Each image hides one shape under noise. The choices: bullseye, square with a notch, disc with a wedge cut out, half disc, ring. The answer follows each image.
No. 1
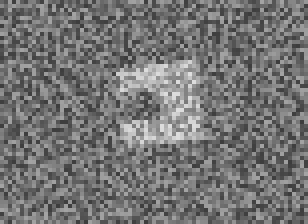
square with a notch
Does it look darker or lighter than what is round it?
lighter
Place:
centre
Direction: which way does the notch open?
left
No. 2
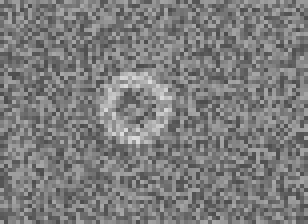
ring
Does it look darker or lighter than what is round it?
lighter
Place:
centre
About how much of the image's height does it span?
a third
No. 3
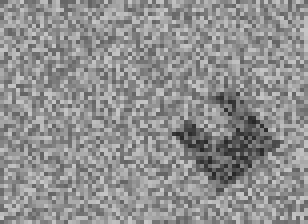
square with a notch
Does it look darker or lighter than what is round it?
darker
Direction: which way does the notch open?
up and left
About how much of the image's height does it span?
half
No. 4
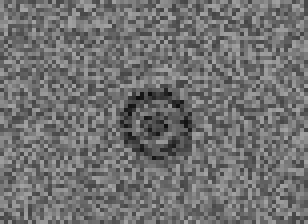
bullseye
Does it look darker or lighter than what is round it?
darker
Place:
centre
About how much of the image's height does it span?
a third
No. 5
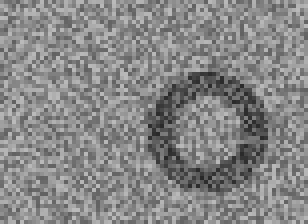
ring
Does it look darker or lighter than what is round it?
darker
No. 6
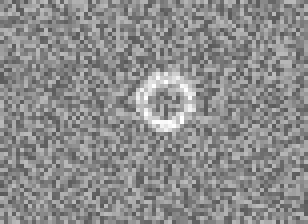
ring
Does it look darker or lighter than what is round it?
lighter
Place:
centre
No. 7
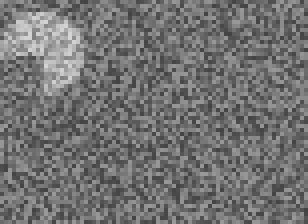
disc with a wedge cut out
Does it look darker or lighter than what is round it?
lighter
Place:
top left
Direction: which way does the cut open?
down and left
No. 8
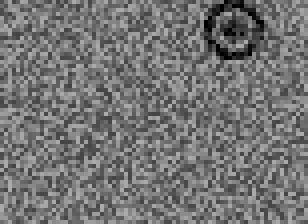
bullseye
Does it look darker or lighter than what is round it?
darker
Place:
top right
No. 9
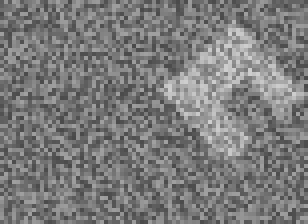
square with a notch
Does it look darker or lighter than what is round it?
lighter
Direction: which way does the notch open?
down and right
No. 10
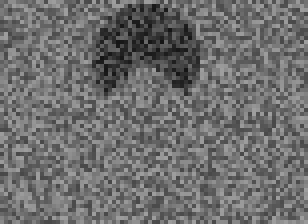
disc with a wedge cut out
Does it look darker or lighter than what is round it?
darker
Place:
top middle
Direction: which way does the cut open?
down
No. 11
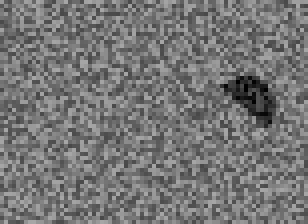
half disc
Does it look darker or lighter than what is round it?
darker
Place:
middle right
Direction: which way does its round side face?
up and right
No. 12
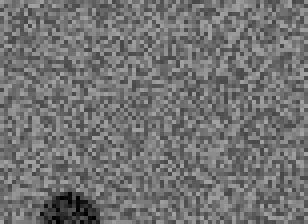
half disc
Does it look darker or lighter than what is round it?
darker
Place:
bottom left
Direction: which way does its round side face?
up
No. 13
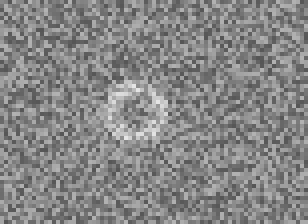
ring
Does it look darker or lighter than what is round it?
lighter
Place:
centre
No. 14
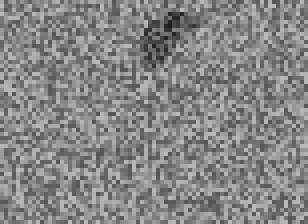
half disc
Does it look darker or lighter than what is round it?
darker
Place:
top middle
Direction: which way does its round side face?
up and left
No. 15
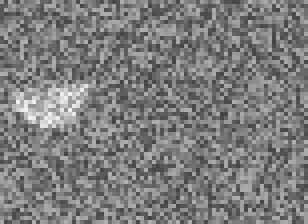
half disc
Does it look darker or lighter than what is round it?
lighter
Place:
middle left
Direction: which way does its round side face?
down
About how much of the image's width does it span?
a quarter
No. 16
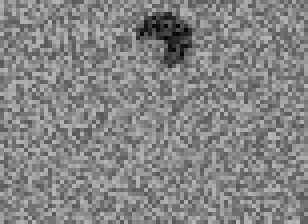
disc with a wedge cut out
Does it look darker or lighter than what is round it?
darker
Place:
top middle
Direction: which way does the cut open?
down and left
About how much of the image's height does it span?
a quarter
